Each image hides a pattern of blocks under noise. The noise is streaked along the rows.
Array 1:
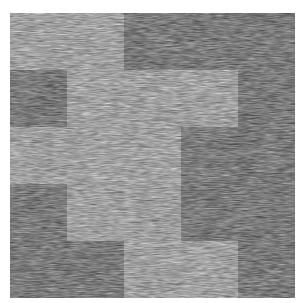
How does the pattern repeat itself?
no symmetry
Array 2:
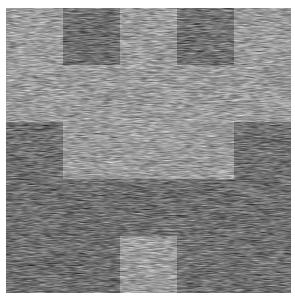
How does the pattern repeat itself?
left and right mirror each other
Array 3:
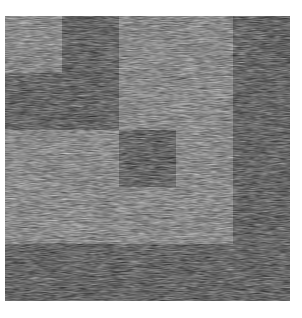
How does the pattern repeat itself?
mirrored about the diagonal from the top left
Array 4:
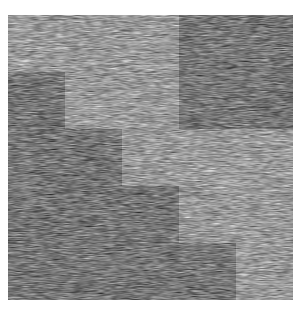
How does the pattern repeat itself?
mirrored about the diagonal from the bottom left
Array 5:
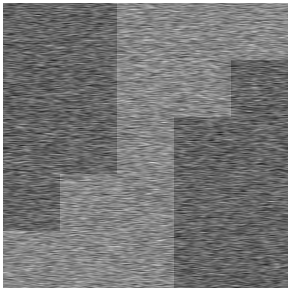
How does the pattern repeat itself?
the same after a half turn
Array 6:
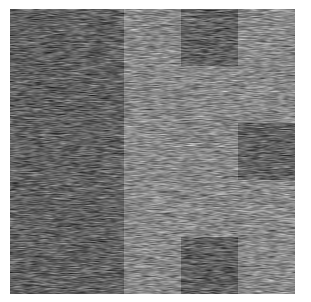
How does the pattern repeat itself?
top and bottom mirror each other
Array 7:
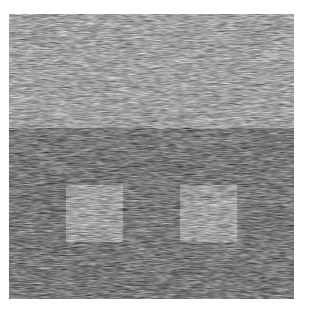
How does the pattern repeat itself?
left and right mirror each other
